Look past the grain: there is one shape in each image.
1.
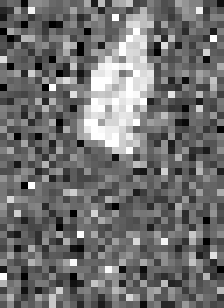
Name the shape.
bottle
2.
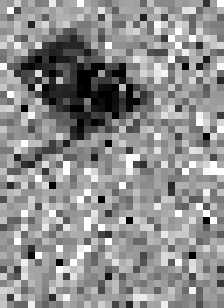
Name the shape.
flag
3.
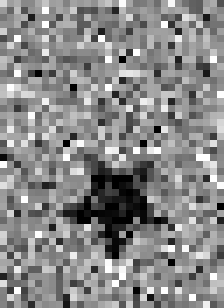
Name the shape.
star
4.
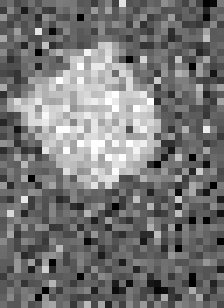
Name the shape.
ghost
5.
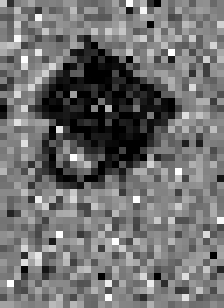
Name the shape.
cup
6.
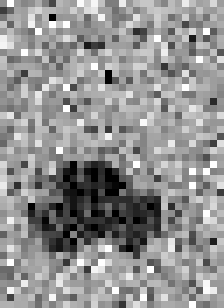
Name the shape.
car
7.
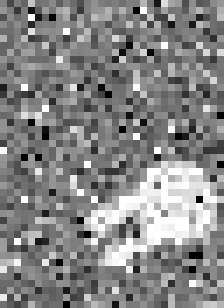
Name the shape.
rabbit's head
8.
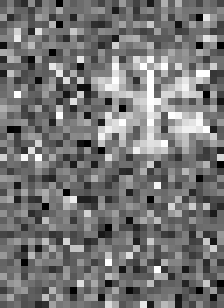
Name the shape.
snowflake
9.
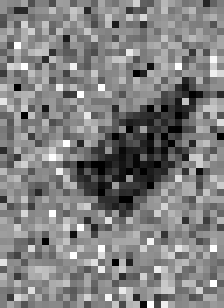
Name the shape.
bottle
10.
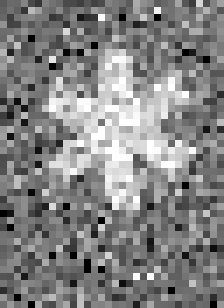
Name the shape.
asterisk
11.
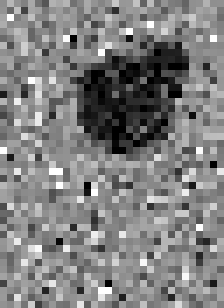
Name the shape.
light bulb
